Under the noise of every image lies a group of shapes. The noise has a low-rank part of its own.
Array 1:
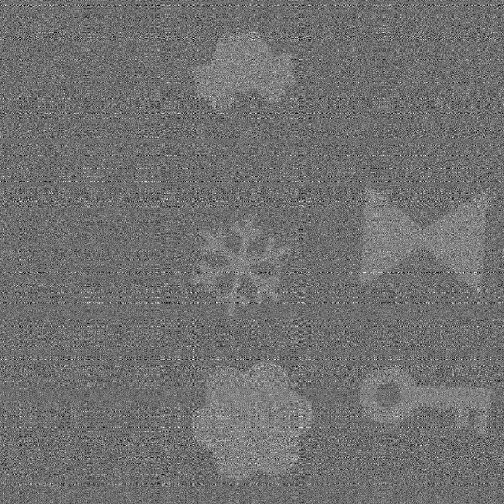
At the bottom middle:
flower
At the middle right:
bow tie
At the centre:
snowflake
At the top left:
nothing
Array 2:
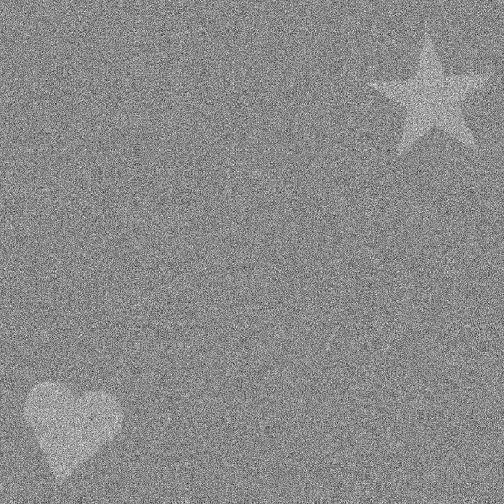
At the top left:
nothing
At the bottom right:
nothing
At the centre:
nothing
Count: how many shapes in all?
2
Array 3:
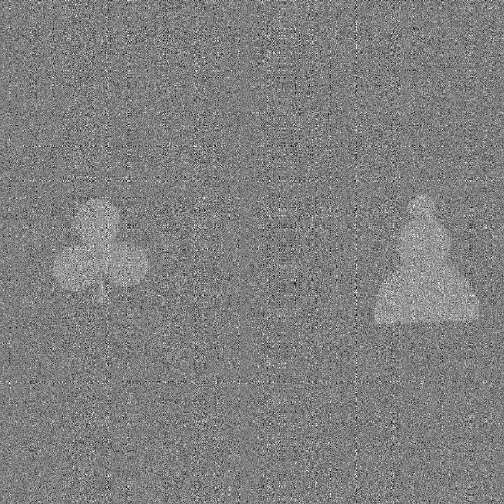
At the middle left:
club
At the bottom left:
nothing
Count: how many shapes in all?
2
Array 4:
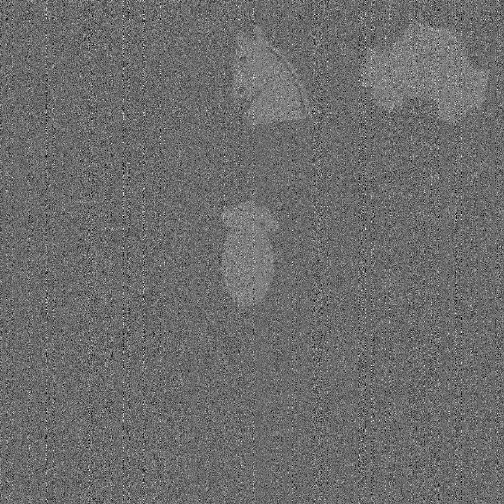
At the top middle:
chess knight
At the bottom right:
nothing
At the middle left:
nothing
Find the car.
top right
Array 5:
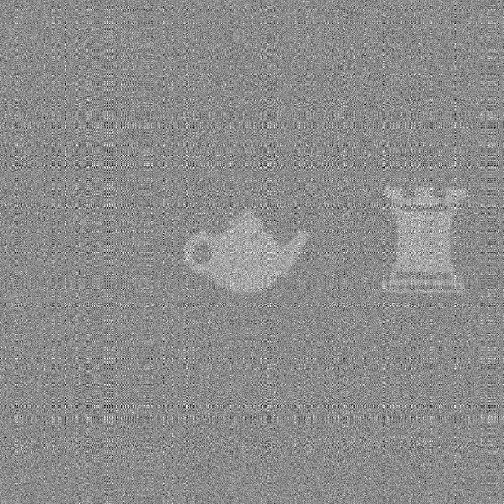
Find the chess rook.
middle right
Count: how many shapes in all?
2
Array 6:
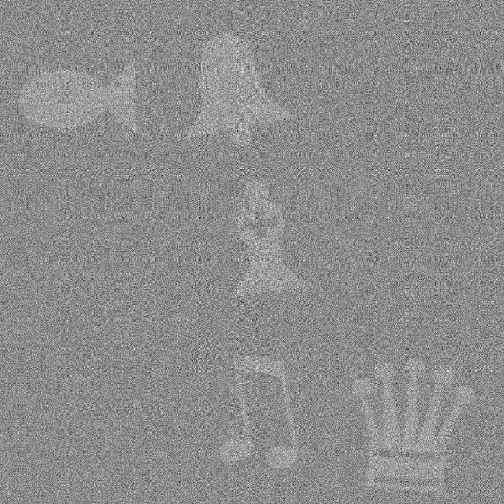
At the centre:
chess bishop
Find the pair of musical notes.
bottom middle
